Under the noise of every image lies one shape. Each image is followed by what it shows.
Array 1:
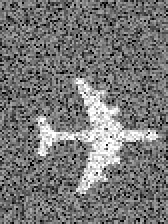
light airplane
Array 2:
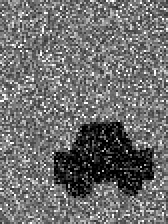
dark car
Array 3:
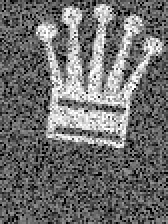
light chess queen
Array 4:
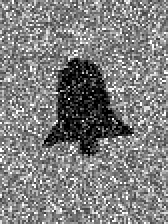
dark bell
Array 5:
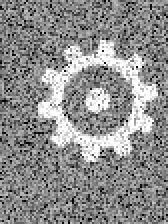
light gear
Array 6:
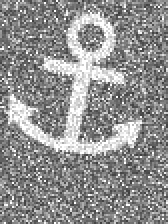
light anchor
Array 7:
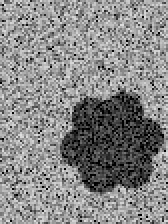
dark flower
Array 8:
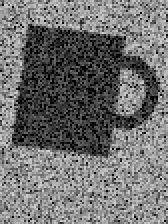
dark cup
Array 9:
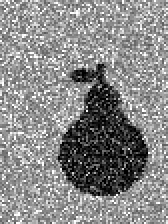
dark pear
